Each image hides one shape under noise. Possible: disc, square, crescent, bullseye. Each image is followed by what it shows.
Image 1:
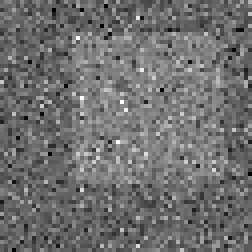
square
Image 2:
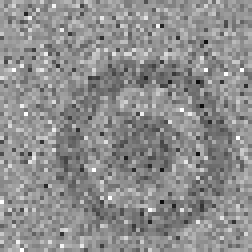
bullseye
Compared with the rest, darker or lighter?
darker
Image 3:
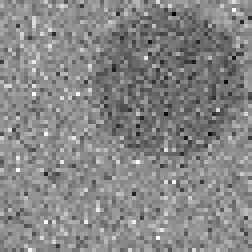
disc
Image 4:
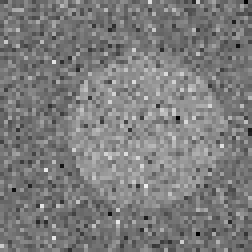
disc
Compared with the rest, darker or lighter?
lighter
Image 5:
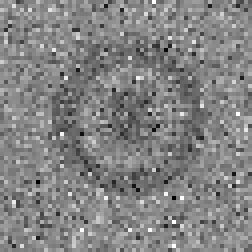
bullseye
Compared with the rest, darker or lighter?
darker
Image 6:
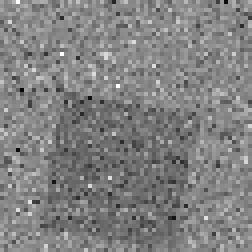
square
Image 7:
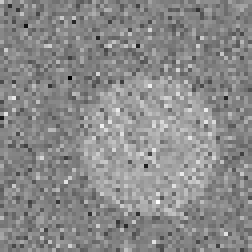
disc
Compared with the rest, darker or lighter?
lighter
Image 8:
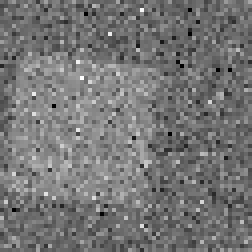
square
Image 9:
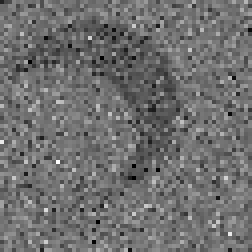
crescent
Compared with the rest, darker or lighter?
darker
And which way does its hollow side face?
down and left
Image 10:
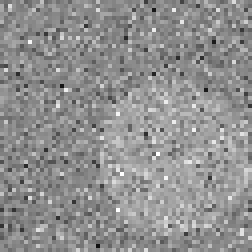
disc
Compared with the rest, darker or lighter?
lighter
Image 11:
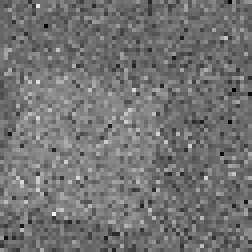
square
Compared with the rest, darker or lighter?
lighter
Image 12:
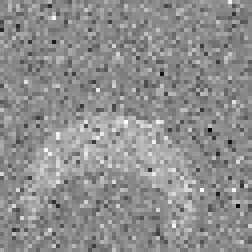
crescent
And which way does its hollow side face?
down
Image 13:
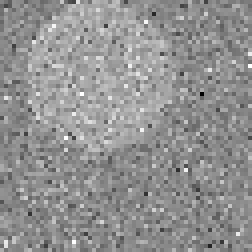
disc
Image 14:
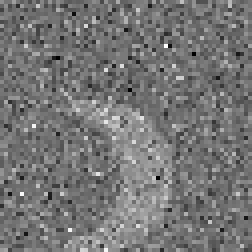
crescent
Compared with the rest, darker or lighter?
lighter
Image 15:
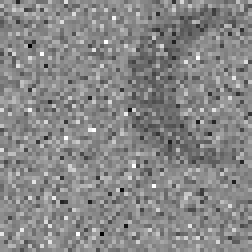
crescent
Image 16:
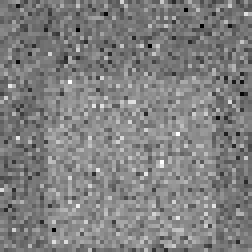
square
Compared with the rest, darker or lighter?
lighter
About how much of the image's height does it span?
two thirds
